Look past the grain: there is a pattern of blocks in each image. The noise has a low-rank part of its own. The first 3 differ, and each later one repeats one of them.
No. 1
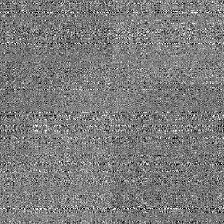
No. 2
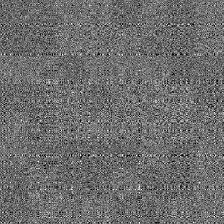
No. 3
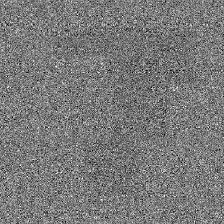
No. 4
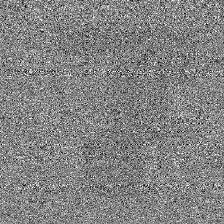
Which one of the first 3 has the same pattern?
3
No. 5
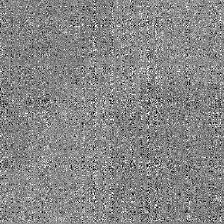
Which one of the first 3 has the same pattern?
1
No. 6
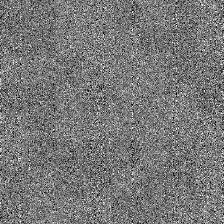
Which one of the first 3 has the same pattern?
2
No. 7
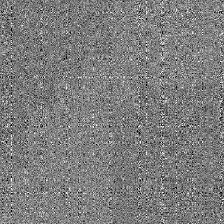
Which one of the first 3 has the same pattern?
1
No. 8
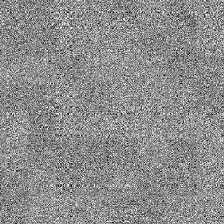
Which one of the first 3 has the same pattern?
2
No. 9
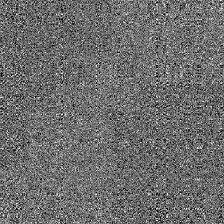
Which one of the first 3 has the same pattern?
1
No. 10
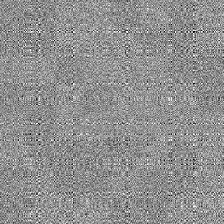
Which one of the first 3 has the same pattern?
2
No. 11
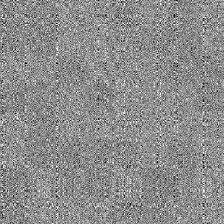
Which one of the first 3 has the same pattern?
2
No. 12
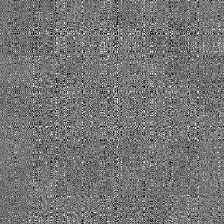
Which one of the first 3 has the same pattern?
2
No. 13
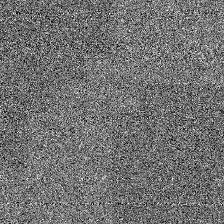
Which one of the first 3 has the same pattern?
1
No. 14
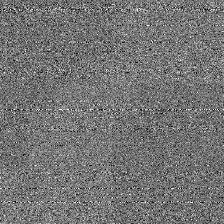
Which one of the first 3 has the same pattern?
1
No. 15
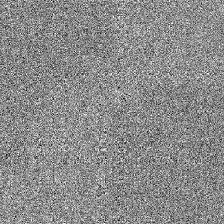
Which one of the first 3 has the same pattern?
1
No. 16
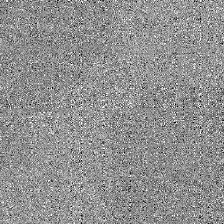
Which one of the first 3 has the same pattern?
1
